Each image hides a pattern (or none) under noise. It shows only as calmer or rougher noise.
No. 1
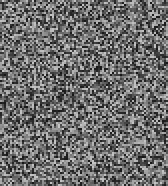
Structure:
only noise
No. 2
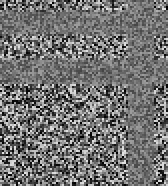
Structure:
bands of rows crossing bands of columns
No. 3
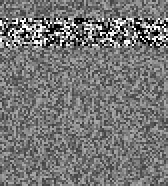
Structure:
one band of rows
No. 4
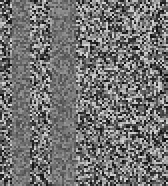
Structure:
bands of columns
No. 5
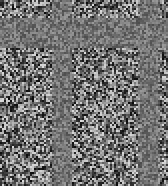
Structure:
bands of rows crossing bands of columns
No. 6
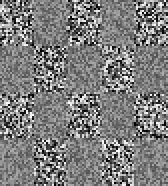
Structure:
a checkerboard
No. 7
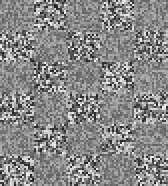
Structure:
a checkerboard
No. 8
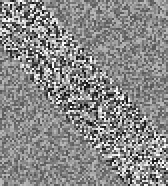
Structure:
a diagonal band
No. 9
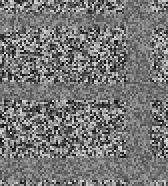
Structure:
bands of rows crossing bands of columns
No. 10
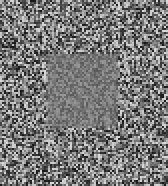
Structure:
one block
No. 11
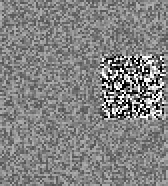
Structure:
one block
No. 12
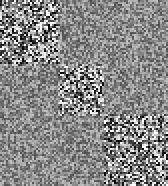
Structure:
blocks along the diagonal
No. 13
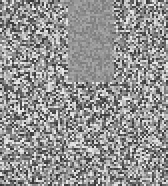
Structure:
one block
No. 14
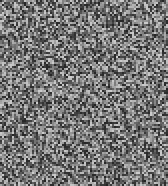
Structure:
only noise
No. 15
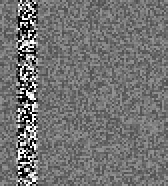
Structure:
one band of columns
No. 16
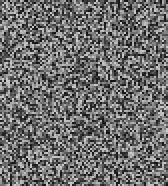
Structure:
only noise
